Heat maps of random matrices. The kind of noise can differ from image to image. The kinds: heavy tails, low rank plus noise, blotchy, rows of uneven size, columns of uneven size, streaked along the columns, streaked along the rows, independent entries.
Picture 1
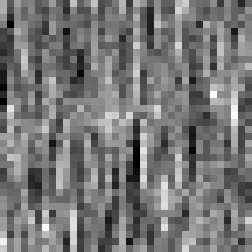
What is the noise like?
streaked along the columns
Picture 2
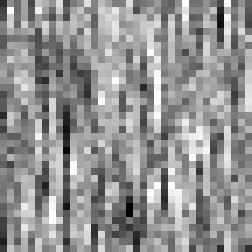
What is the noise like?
streaked along the columns
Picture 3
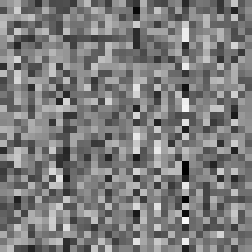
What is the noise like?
columns of uneven size
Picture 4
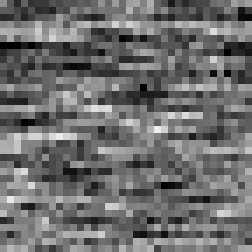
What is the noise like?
streaked along the rows
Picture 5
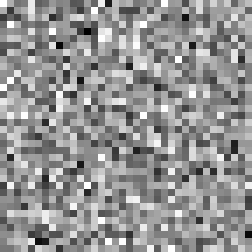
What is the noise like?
independent entries
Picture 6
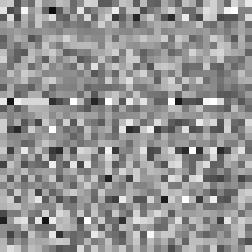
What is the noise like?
rows of uneven size
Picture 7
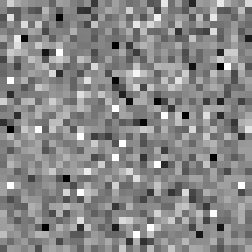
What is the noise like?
heavy tails
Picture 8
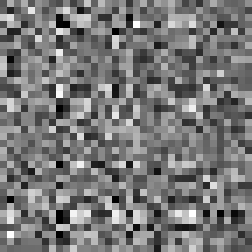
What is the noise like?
low rank plus noise
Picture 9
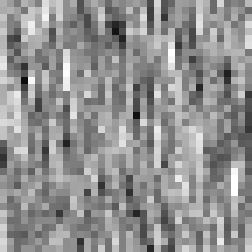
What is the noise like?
streaked along the columns
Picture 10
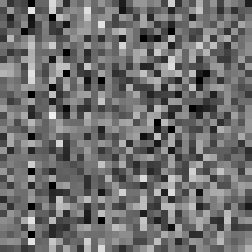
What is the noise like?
columns of uneven size
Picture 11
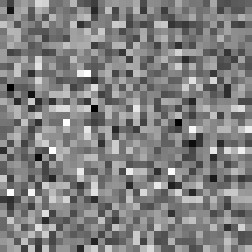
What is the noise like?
low rank plus noise
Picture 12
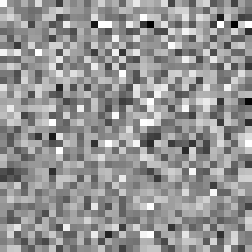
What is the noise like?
low rank plus noise
